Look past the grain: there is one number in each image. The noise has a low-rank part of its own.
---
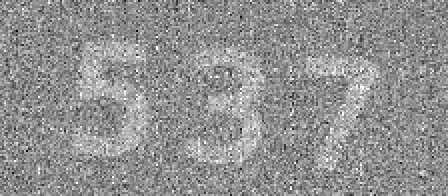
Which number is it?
537
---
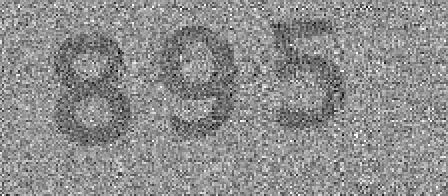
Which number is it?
895
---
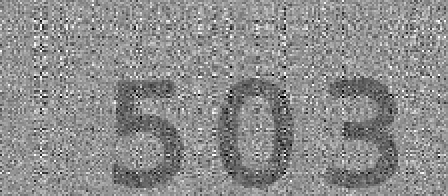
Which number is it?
503
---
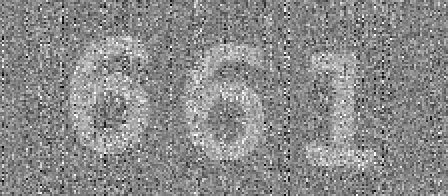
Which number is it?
661
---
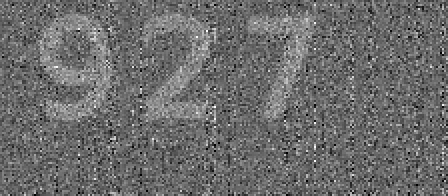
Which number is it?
927
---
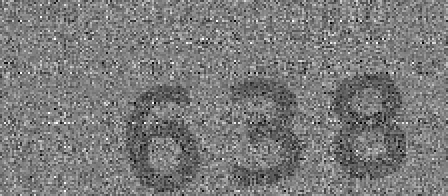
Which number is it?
638
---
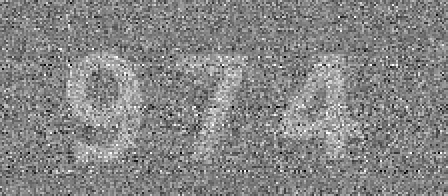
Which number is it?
974
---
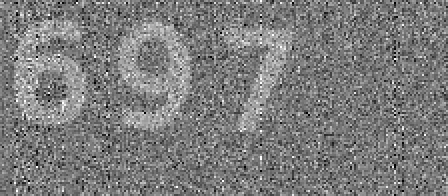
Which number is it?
697
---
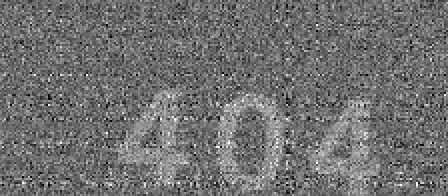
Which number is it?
404
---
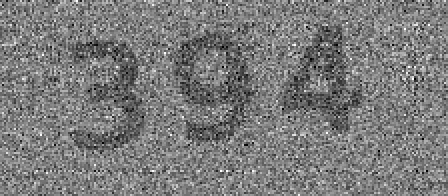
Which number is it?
394
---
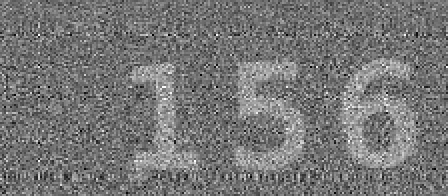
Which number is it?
156
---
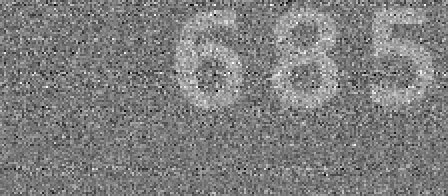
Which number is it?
685
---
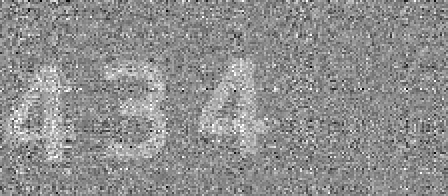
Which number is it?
434
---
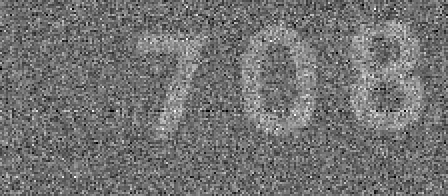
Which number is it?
708
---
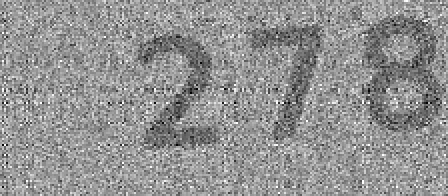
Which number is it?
278
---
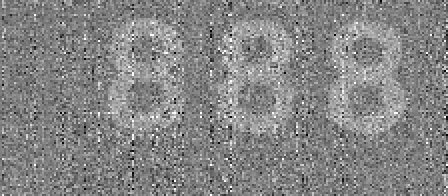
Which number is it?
888
